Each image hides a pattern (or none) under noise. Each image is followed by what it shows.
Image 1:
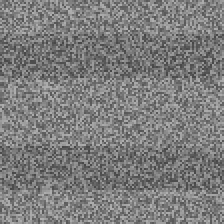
horizontal stripes
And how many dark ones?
2
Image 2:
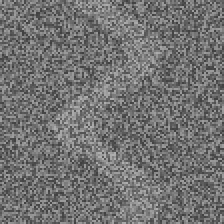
a wavy band
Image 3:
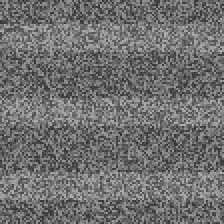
horizontal stripes
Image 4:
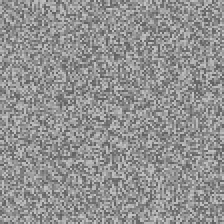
only noise
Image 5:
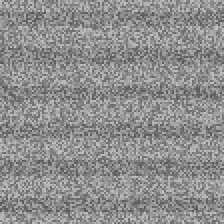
horizontal stripes
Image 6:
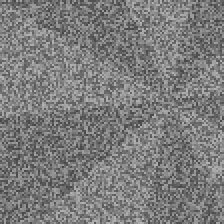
spokes from one point
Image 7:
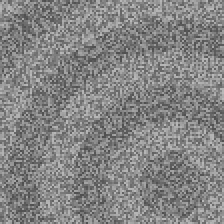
rings round one point
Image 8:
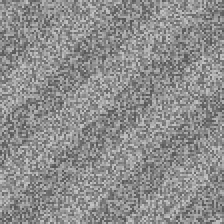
diagonal stripes
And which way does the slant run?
bottom left to top right
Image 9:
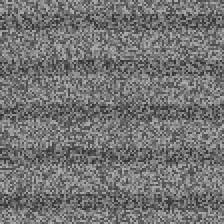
horizontal stripes
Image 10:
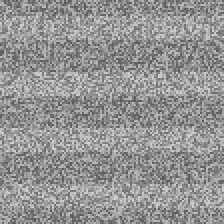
horizontal stripes
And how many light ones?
4
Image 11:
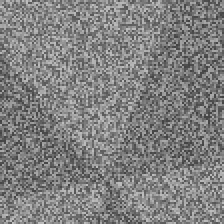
spokes from one point
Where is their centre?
bottom middle
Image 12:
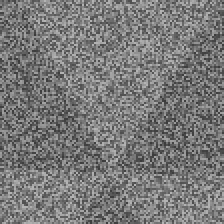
spokes from one point
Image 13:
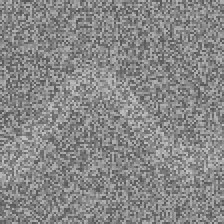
a wavy band
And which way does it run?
left to right
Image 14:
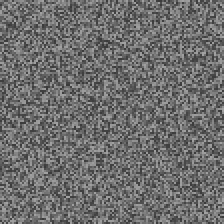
only noise
